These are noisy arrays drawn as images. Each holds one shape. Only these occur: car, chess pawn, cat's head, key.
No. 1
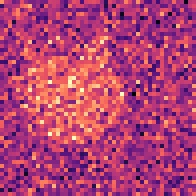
cat's head
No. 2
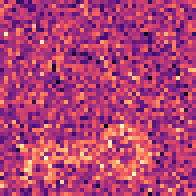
key
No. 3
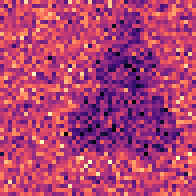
chess pawn
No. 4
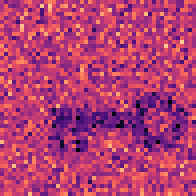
key
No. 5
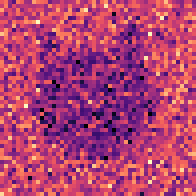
cat's head
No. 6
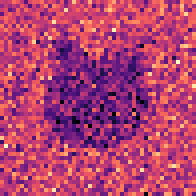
cat's head
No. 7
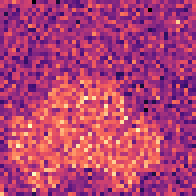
car
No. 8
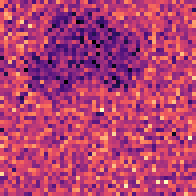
car
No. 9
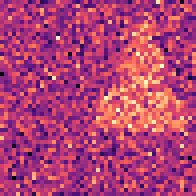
chess pawn
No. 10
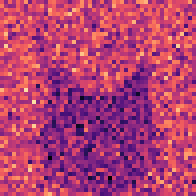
cat's head
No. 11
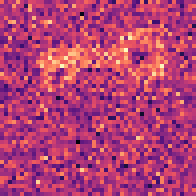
key
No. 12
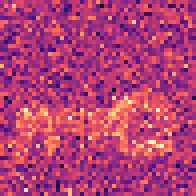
key
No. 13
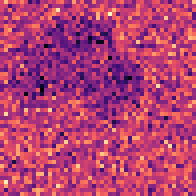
car
